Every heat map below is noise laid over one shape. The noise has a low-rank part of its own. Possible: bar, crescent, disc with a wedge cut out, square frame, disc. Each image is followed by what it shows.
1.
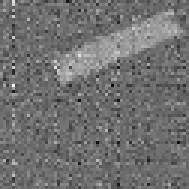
bar
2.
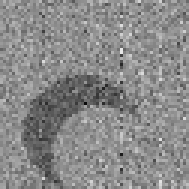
crescent
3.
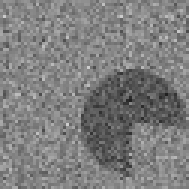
disc with a wedge cut out
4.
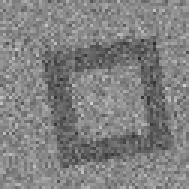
square frame
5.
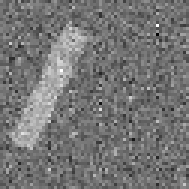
bar
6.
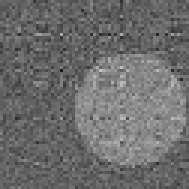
disc
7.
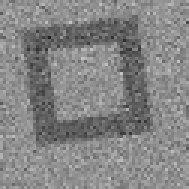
square frame
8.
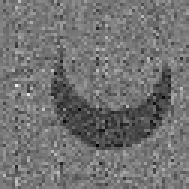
crescent
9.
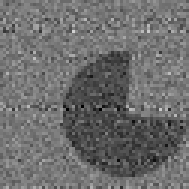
disc with a wedge cut out
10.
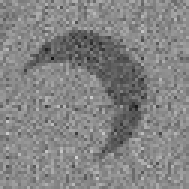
crescent
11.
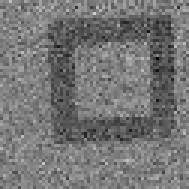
square frame
